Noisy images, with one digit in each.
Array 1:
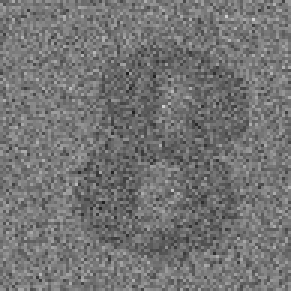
8
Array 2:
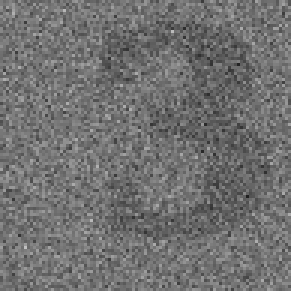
3
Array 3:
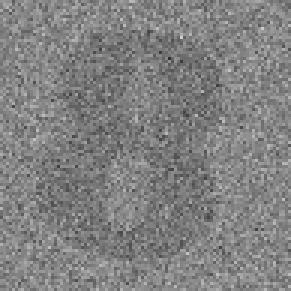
8
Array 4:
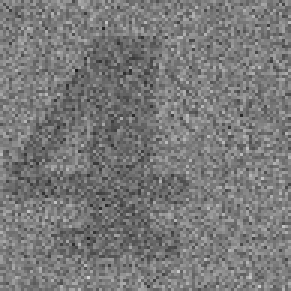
4
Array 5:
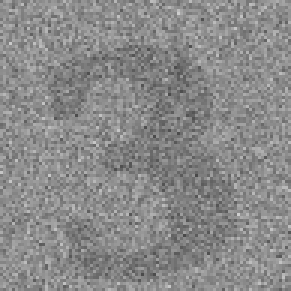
3
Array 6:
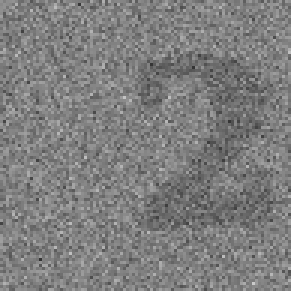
2
